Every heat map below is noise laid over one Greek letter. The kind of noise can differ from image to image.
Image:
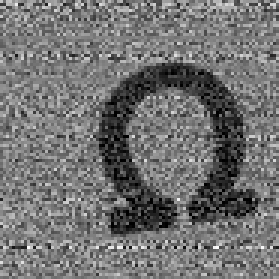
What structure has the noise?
rows of uneven size
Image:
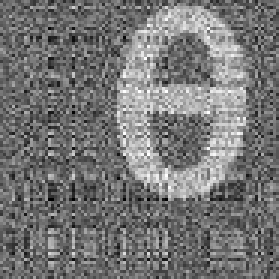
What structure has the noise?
low rank plus noise
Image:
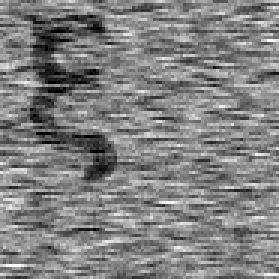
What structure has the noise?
streaked along the rows
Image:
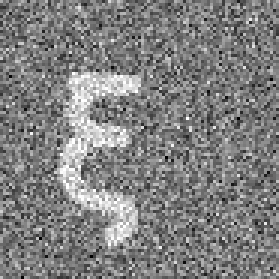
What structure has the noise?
independent entries
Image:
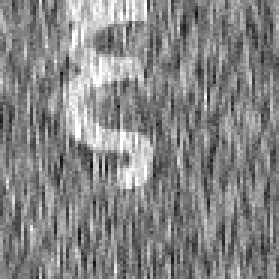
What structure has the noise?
streaked along the columns
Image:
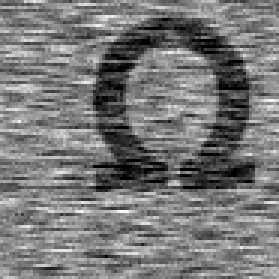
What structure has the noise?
streaked along the rows
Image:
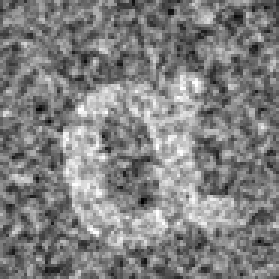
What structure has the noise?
blotchy
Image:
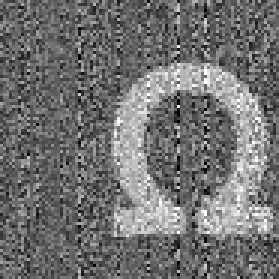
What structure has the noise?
columns of uneven size
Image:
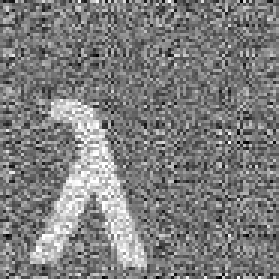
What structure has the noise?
low rank plus noise
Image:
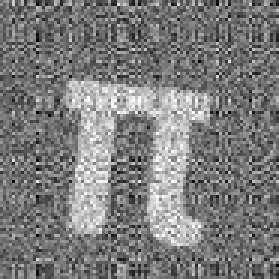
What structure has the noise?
low rank plus noise
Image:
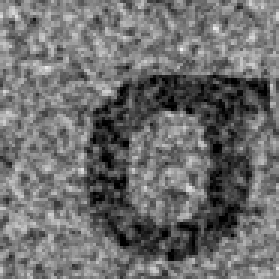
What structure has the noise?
blotchy
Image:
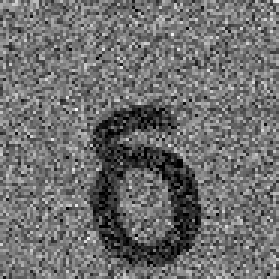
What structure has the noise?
independent entries
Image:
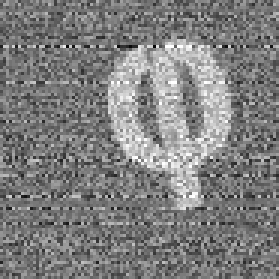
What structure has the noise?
rows of uneven size
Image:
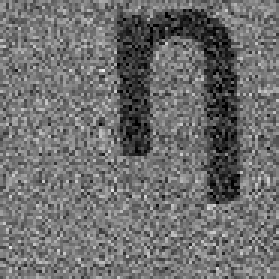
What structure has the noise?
low rank plus noise
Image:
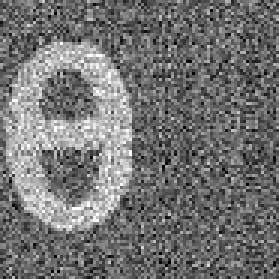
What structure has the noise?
low rank plus noise
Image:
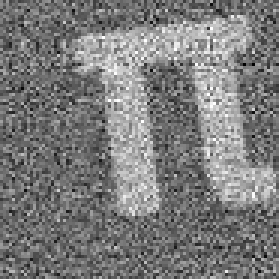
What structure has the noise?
low rank plus noise
